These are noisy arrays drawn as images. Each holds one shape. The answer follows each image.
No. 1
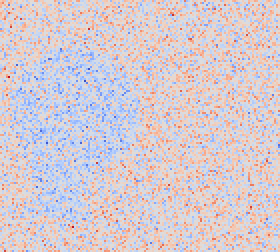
light bulb
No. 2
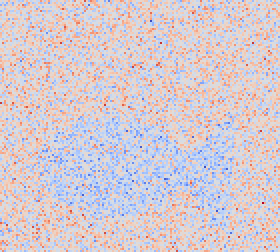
fish
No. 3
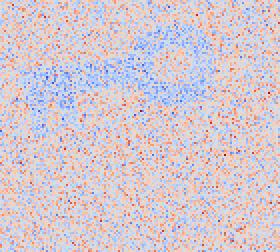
key
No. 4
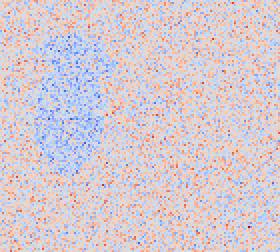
footprint
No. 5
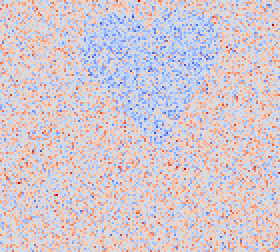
heart
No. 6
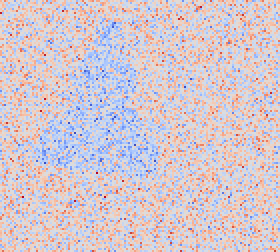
chess pawn
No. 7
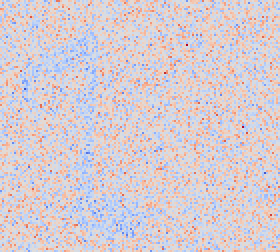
musical note
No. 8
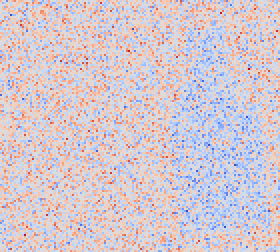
bottle
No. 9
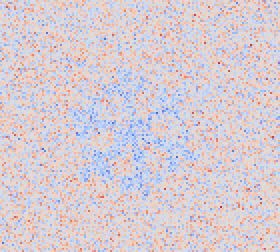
snowflake
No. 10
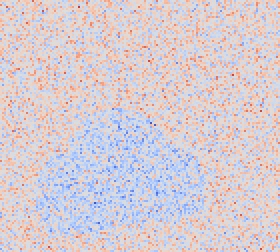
cloud
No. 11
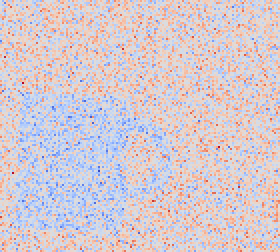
cup
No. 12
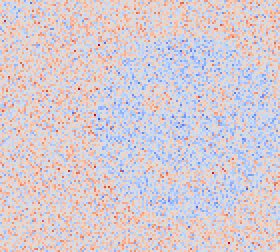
smiling face
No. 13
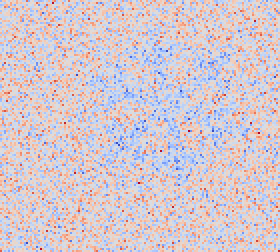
snowflake
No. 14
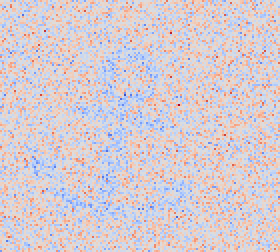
anchor
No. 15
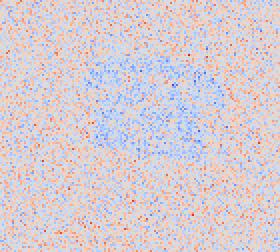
telephone
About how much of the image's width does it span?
half
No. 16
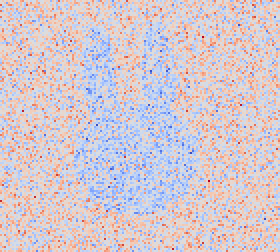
rabbit's head
